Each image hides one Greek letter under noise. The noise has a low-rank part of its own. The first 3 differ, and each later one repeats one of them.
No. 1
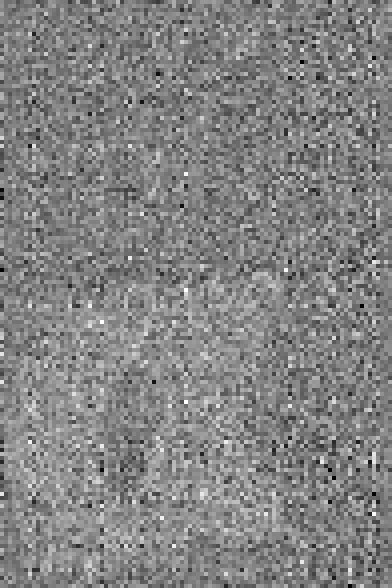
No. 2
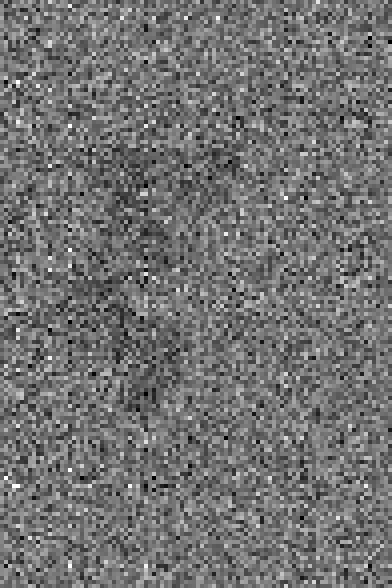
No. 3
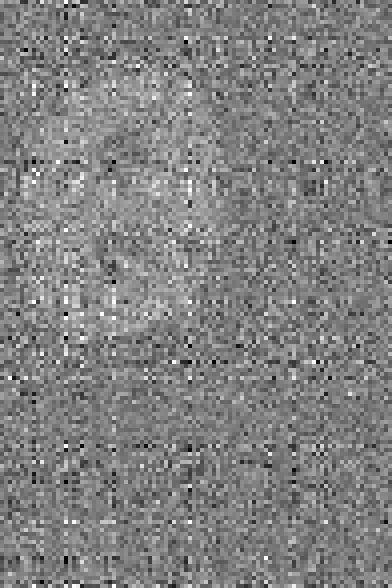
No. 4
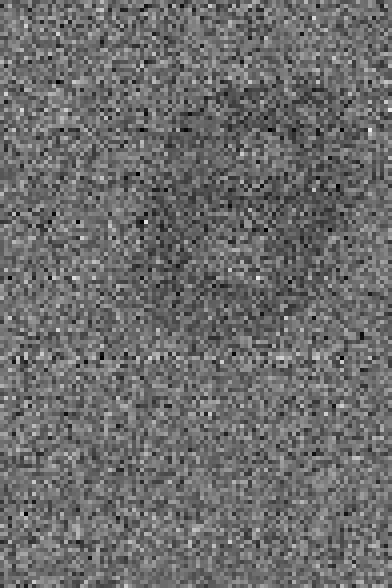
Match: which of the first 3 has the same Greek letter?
3
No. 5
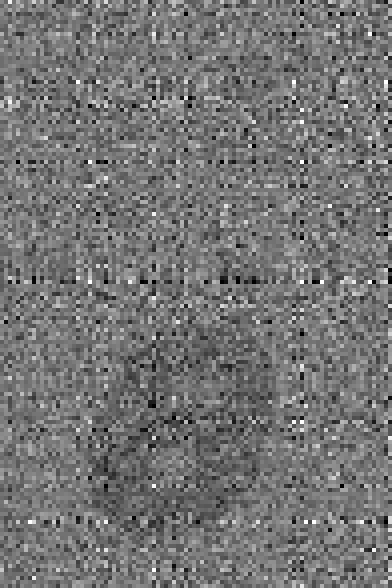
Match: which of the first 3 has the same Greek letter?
3
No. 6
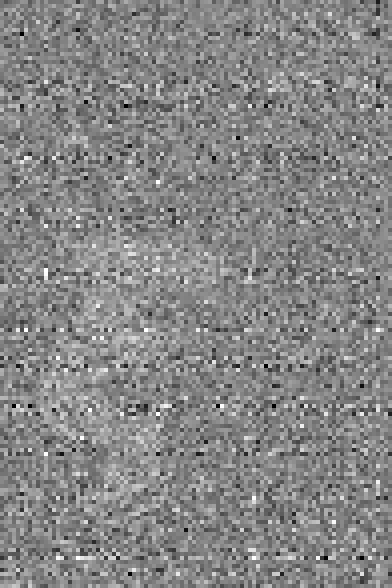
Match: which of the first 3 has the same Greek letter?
2
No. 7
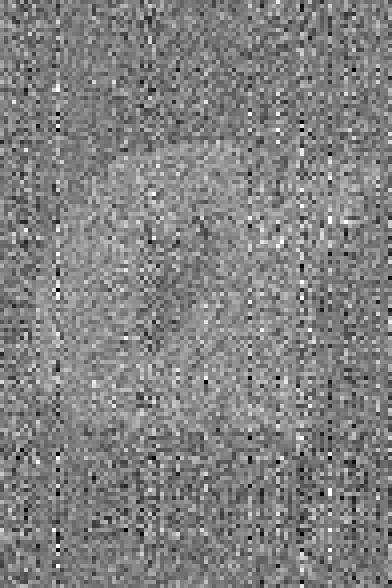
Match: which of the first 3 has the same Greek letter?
1
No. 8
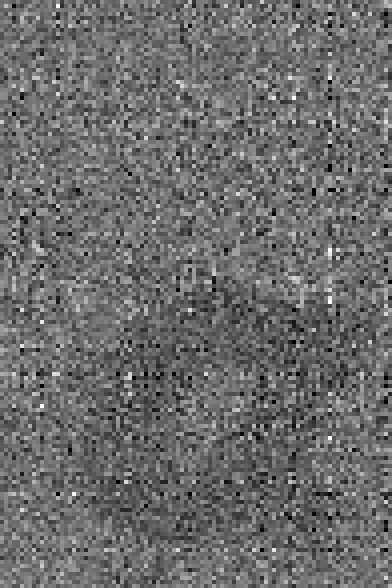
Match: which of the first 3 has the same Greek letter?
1
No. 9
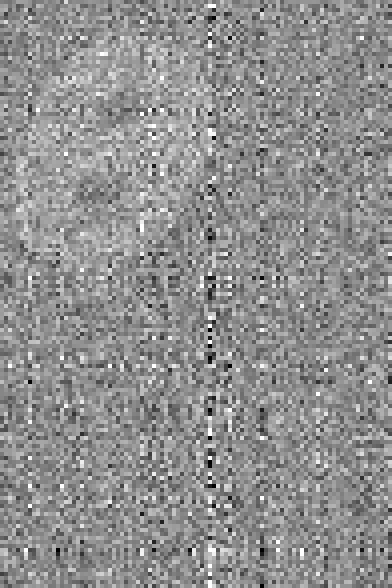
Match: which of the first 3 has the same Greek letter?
3
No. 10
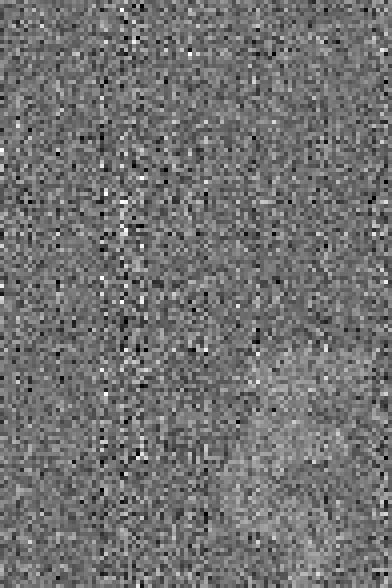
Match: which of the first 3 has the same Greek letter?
2
